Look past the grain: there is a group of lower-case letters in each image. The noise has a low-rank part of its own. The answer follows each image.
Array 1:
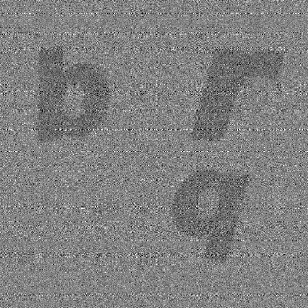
top left: b; top right: r; bottom right: q
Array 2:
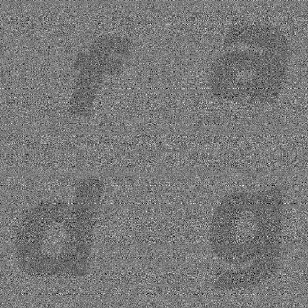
top left: f; top right: a; bottom left: d; bottom right: g
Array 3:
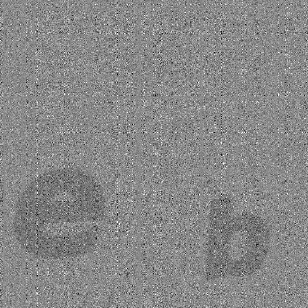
bottom left: e; bottom right: b
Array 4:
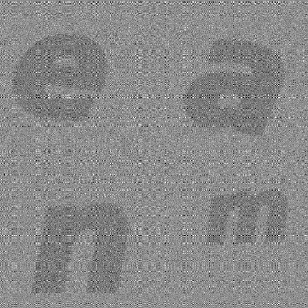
top left: e; top right: a; bottom left: n; bottom right: m
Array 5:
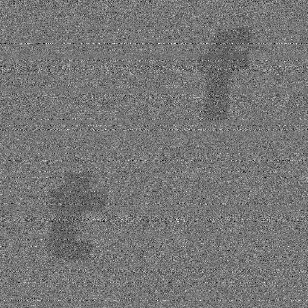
top right: f; bottom left: t
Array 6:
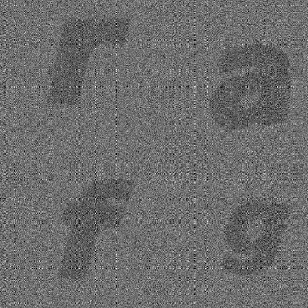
top left: r; top right: a; bottom left: f; bottom right: g
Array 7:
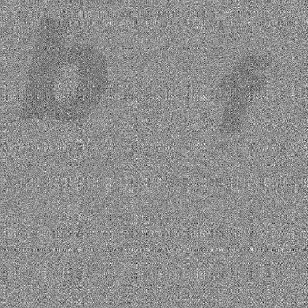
top left: b; top right: f
